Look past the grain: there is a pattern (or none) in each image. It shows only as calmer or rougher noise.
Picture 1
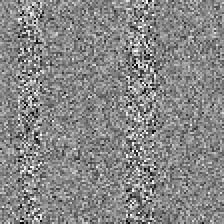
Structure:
bands of columns
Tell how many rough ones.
2
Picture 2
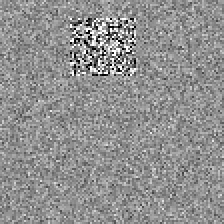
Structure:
one block
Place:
top middle
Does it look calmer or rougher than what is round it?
rougher
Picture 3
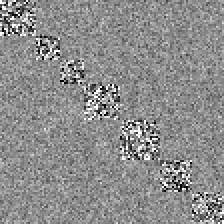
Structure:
blocks along the diagonal
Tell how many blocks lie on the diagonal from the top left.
7
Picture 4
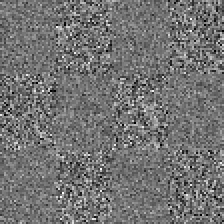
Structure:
a checkerboard
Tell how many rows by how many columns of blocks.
3 by 4
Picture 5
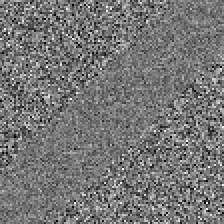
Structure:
a diagonal band
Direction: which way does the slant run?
bottom left to top right
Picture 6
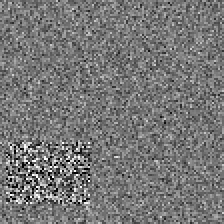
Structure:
one block
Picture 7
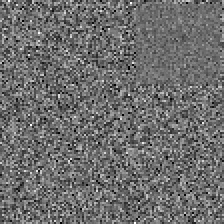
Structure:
one block
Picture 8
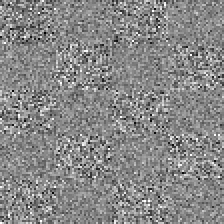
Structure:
a checkerboard
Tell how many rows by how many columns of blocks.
5 by 4
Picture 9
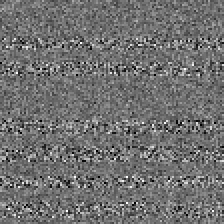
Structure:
bands of rows
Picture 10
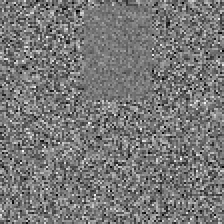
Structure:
one block
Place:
top middle
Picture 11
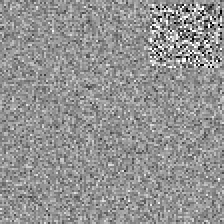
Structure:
one block
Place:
top right
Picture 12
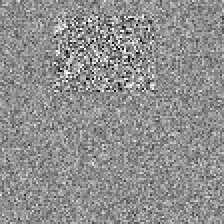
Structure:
one block
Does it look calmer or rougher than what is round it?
rougher
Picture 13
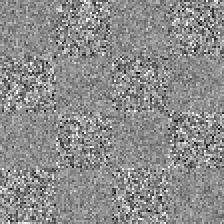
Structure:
a checkerboard
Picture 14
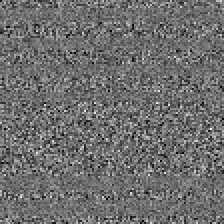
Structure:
bands of rows
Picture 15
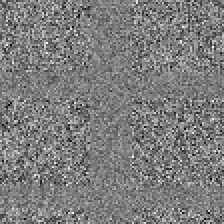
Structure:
bands of rows crossing bands of columns
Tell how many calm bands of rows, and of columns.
2 and 1
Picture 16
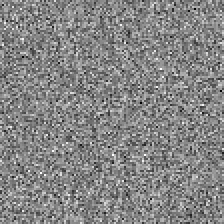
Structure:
only noise
